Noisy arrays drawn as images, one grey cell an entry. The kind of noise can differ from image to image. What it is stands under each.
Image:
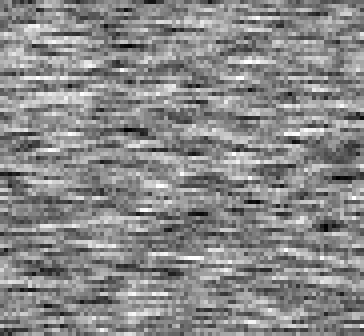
streaked along the rows
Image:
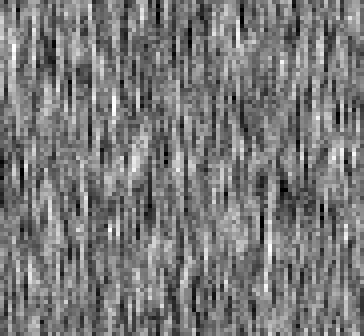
streaked along the columns
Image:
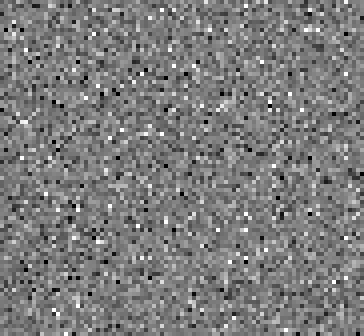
heavy tails
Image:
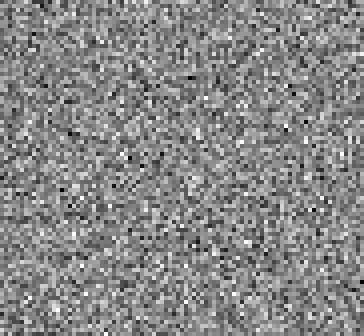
independent entries
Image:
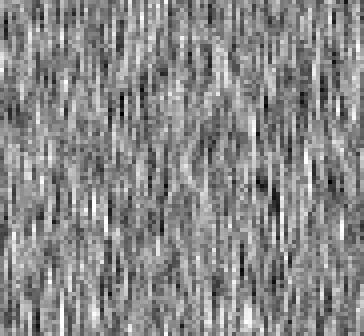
streaked along the columns
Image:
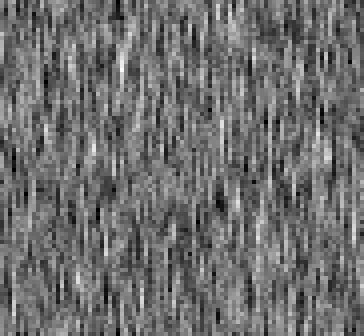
streaked along the columns
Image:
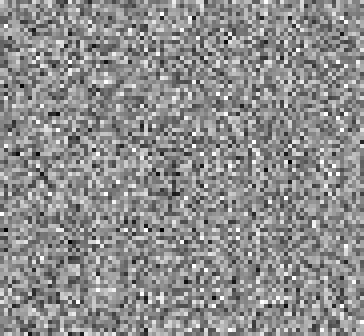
low rank plus noise
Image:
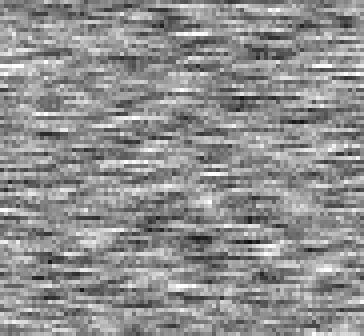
streaked along the rows
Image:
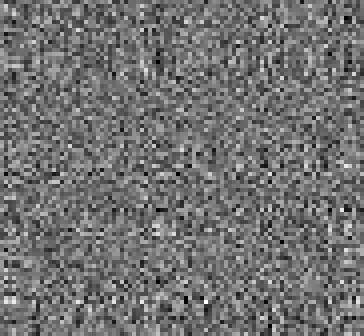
low rank plus noise
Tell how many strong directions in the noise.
three or four
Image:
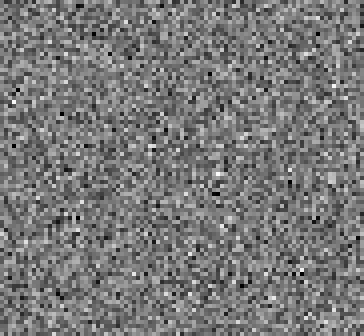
independent entries
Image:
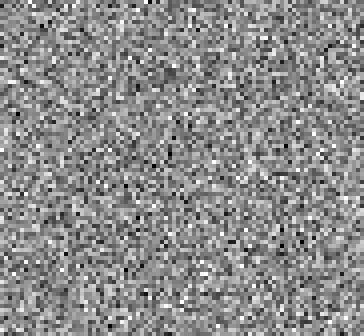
independent entries
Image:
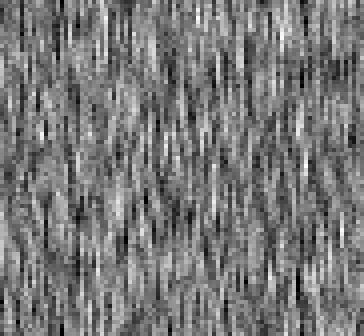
streaked along the columns
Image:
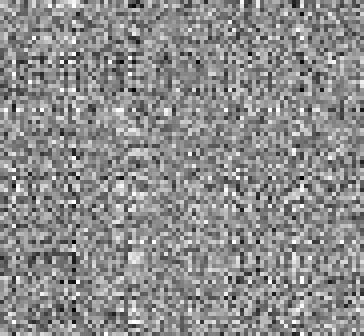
low rank plus noise
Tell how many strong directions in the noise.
two
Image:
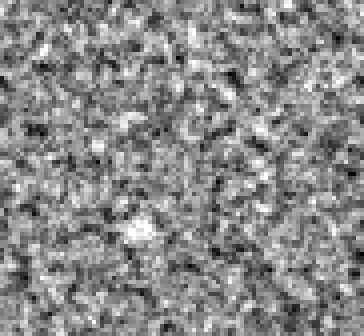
blotchy
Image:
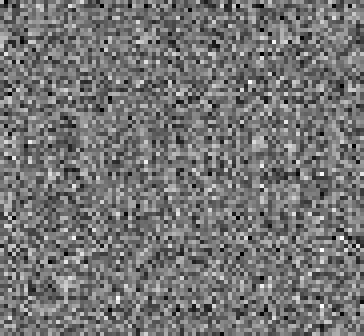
low rank plus noise
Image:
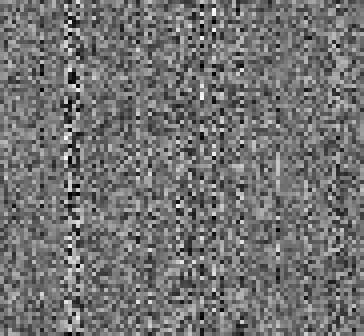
columns of uneven size
